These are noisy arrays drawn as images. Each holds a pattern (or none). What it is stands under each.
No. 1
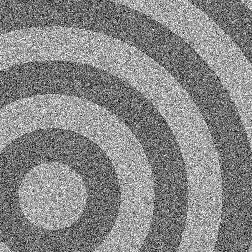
rings round one point
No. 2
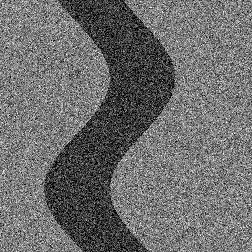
a wavy band
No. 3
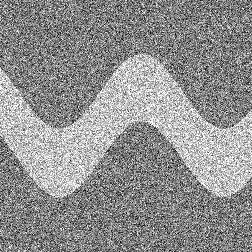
a wavy band
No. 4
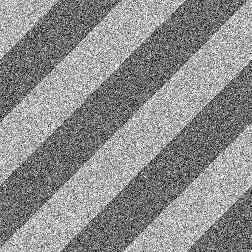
diagonal stripes
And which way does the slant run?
bottom left to top right
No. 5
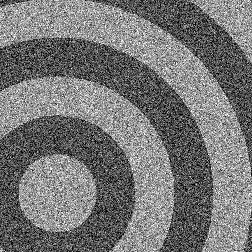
rings round one point
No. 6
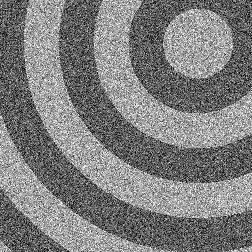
rings round one point
